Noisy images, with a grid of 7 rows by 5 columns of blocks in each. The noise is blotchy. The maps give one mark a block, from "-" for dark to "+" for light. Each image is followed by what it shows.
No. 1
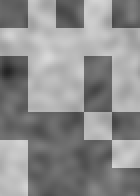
- + - + -
+ + + + +
- + + - +
- + + - +
- - - + -
+ - - - +
+ - - - -
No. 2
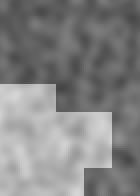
- - - - -
- - - - -
- - - - -
+ + - - -
+ + + + -
+ + + + -
+ + + - -
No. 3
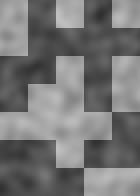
+ - + - +
+ - - - -
- - + - +
- + + - +
+ + + + -
- - + - -
- - - + +
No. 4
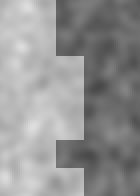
+ + - - -
+ + - - -
+ + + - -
+ + + - -
+ + + - -
+ + - - -
+ + + - -
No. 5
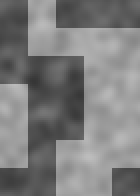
- + - - -
- + + + +
- - - + +
+ - - + +
+ - - + +
+ - + + +
- - + + -
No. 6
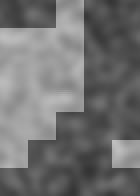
- - + - -
+ + + - -
+ + + - -
+ + + - -
+ + - - -
+ - - - +
- - - - -
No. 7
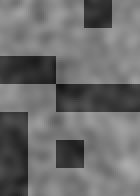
+ + + - +
+ + + + +
- - + + +
+ + - - -
- + + + +
- + - + +
- + + + +
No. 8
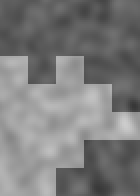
- - - - -
- - - - -
+ - + - -
+ + + + -
+ + + + +
+ + + - -
+ + - - -
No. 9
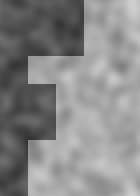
- - - + +
- - - + +
- + + + +
- - + + +
- - + + +
- + + + +
- + + + +
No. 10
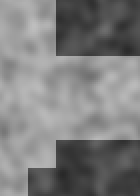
+ + - - -
+ + - - -
+ + + + +
+ + + + +
+ + + + +
+ + - - -
+ - - - -
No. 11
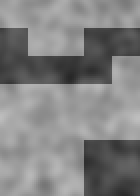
+ + + + +
- + + - -
- - - - +
+ + + + +
+ + + + +
+ + + - -
+ + + - -
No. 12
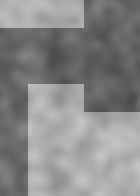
+ + + - -
- - - - -
- - - - -
- + + - -
- + + + +
- + + + +
- + + + +
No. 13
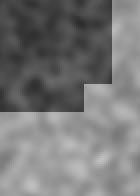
- - - - +
- - - - +
- - - - +
- - - + +
+ + + + +
+ + + + +
+ + + + +
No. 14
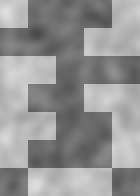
+ - - - +
- - - + +
+ + - - -
+ - - + +
+ + - - +
+ - - - +
- + + + -
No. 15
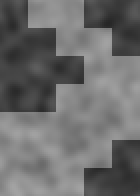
- + + - -
- - + + -
- - - + +
- - + + +
+ + + + +
+ + + + -
+ + + - -
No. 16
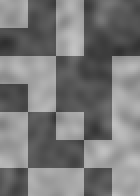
+ - + - -
- - + - -
+ + - - +
- + - - +
+ - + - +
+ - - + +
- + + - +
